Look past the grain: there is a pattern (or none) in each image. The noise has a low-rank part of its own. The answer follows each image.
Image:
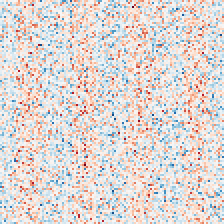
vertical stripes
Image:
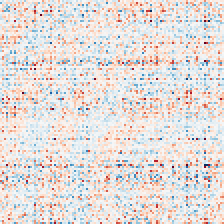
rings round one point
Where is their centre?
bottom right
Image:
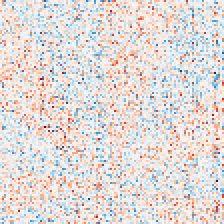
spokes from one point
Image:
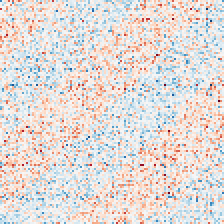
diagonal stripes
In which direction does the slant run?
bottom left to top right
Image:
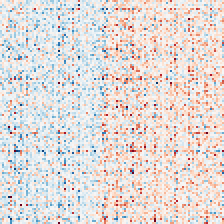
a sharp edge
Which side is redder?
right
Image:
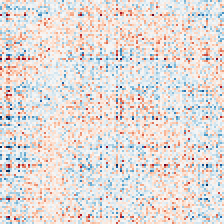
rings round one point
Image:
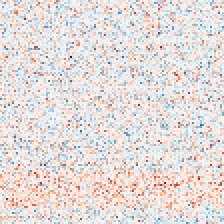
one horizontal stripe
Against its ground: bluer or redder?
redder
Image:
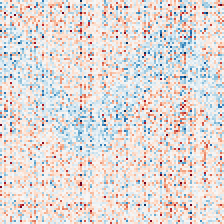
a wavy band
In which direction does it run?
left to right
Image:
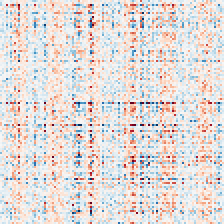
vertical stripes
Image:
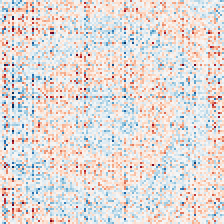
rings round one point
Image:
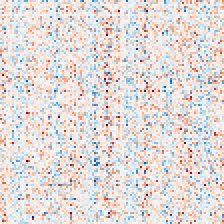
vertical stripes
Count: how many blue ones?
6
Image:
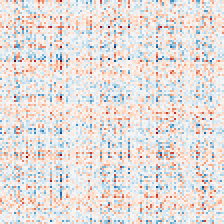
horizontal stripes
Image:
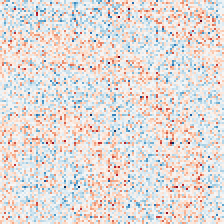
rings round one point
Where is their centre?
bottom left
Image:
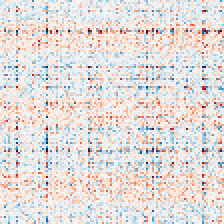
horizontal stripes
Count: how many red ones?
3
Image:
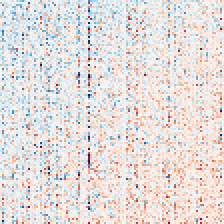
a smooth slope
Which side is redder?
bottom right
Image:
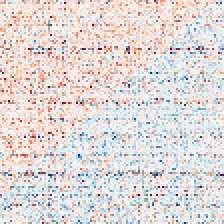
a sharp edge
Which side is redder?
top left
